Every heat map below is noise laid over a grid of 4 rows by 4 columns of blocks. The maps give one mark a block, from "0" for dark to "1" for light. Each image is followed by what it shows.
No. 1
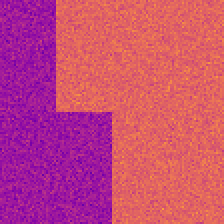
0 1 1 1
0 1 1 1
0 0 1 1
0 0 1 1
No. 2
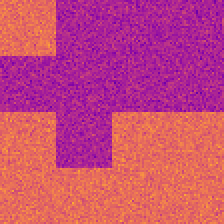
1 0 0 0
0 0 0 0
1 0 1 1
1 1 1 1
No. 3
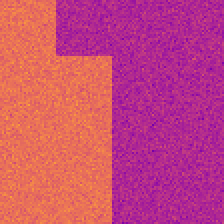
1 0 0 0
1 1 0 0
1 1 0 0
1 1 0 0
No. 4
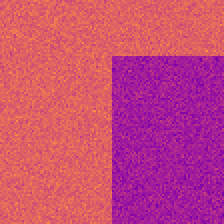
1 1 1 1
1 1 0 0
1 1 0 0
1 1 0 0
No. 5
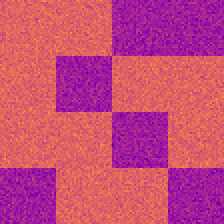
1 1 0 0
1 0 1 1
1 1 0 1
0 1 1 0
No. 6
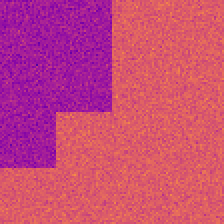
0 0 1 1
0 0 1 1
0 1 1 1
1 1 1 1
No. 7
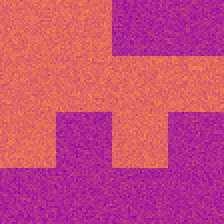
1 1 0 0
1 1 1 1
1 0 1 0
0 0 0 0
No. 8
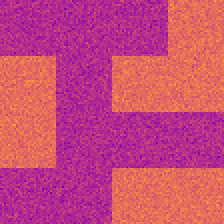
0 0 0 1
1 0 1 1
1 0 0 0
0 0 1 1
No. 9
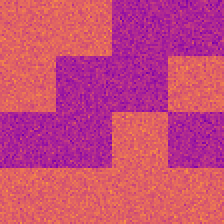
1 1 0 0
1 0 0 1
0 0 1 0
1 1 1 1
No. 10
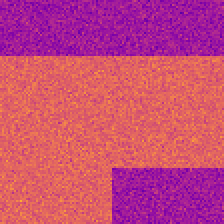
0 0 0 0
1 1 1 1
1 1 1 1
1 1 0 0
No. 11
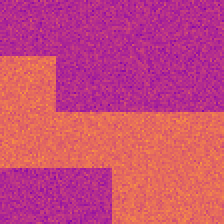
0 0 0 0
1 0 0 0
1 1 1 1
0 0 1 1
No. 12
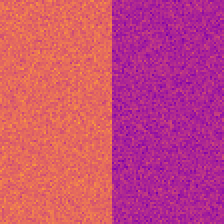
1 1 0 0
1 1 0 0
1 1 0 0
1 1 0 0
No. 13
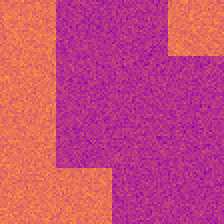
1 0 0 1
1 0 0 0
1 0 0 0
1 1 0 0
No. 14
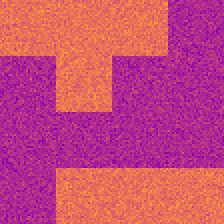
1 1 1 0
0 1 0 0
0 0 0 0
0 1 1 1
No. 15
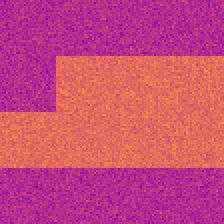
0 0 0 0
0 1 1 1
1 1 1 1
0 0 0 0
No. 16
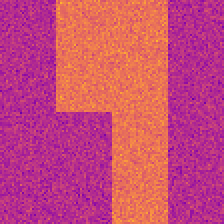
0 1 1 0
0 1 1 0
0 0 1 0
0 0 1 0
